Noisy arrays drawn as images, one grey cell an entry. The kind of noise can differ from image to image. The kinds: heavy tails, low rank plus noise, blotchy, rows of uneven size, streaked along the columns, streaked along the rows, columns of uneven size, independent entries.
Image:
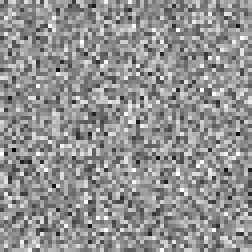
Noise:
independent entries
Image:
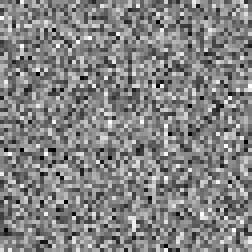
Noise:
independent entries
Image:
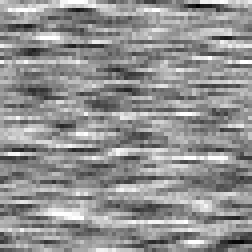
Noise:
streaked along the rows
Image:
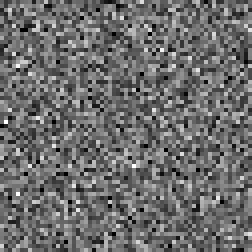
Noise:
independent entries
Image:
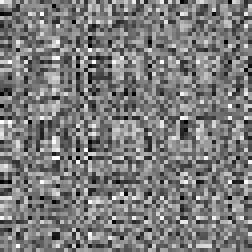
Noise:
low rank plus noise
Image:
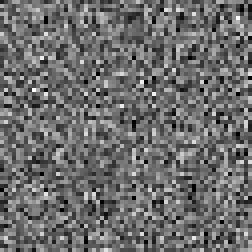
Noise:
low rank plus noise
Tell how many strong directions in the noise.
five to eight
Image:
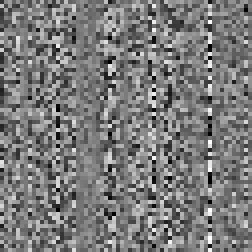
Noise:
columns of uneven size
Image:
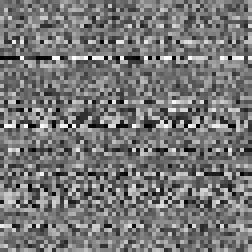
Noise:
rows of uneven size
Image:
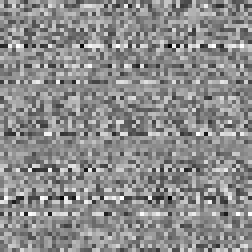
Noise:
rows of uneven size
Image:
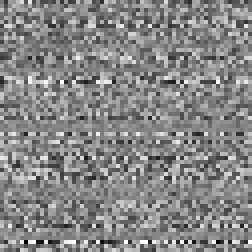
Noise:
rows of uneven size
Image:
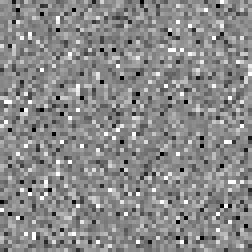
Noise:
heavy tails
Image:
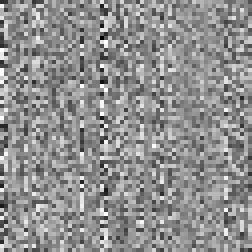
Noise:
columns of uneven size
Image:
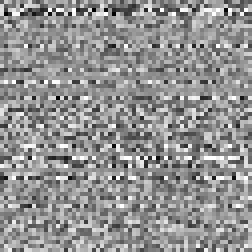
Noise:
rows of uneven size
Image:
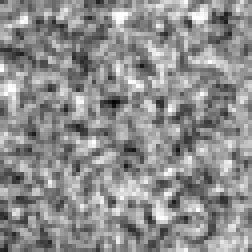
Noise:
blotchy
